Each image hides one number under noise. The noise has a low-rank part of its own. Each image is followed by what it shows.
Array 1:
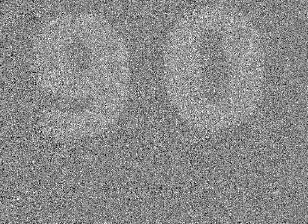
90
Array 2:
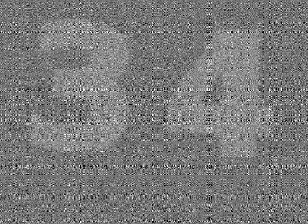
34
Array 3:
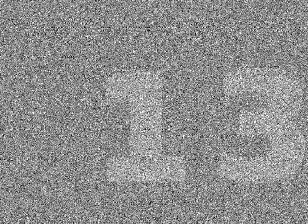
13
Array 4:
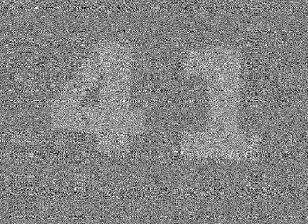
41
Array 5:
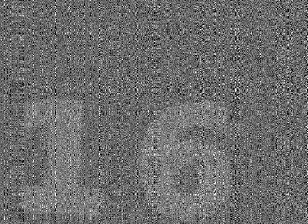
16
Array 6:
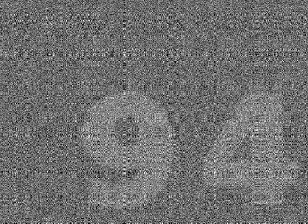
94
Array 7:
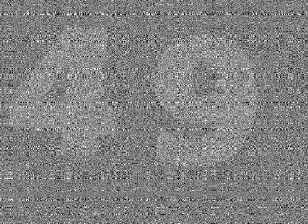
49
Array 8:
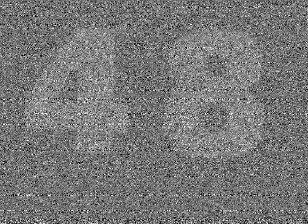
48
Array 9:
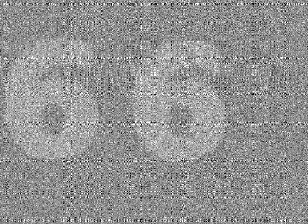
66
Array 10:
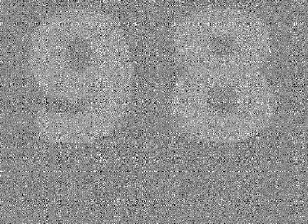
98
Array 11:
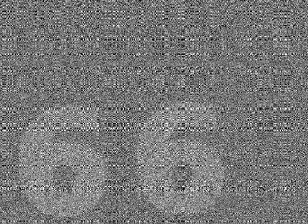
66
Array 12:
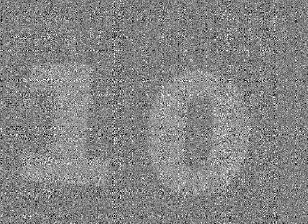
10
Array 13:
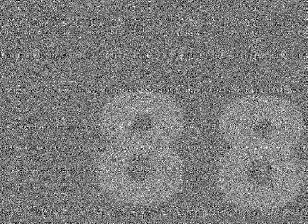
88
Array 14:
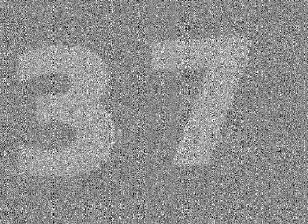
37
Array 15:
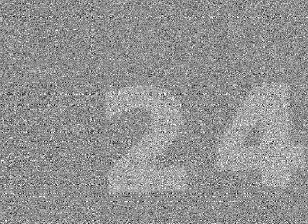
24
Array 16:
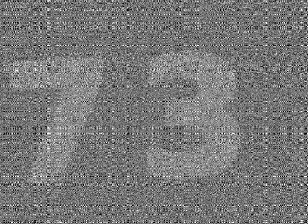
73
